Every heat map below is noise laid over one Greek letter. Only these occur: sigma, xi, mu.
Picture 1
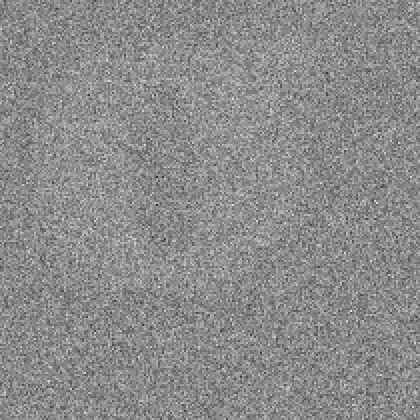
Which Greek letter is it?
sigma
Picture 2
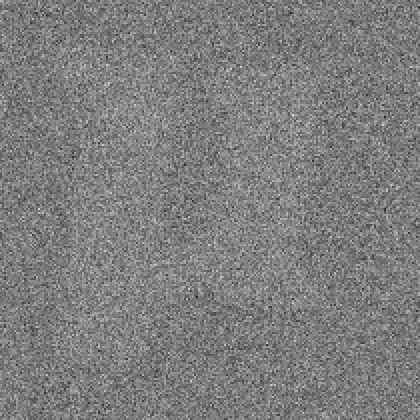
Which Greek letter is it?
mu
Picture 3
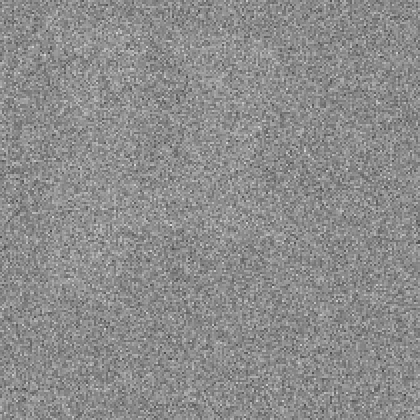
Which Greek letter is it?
mu
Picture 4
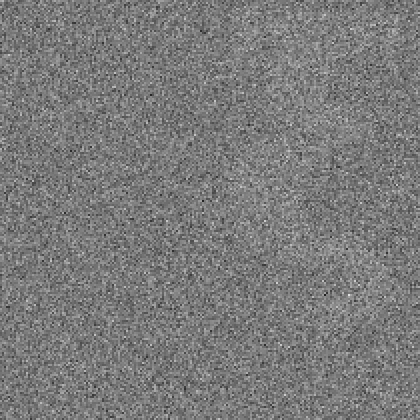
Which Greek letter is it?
xi
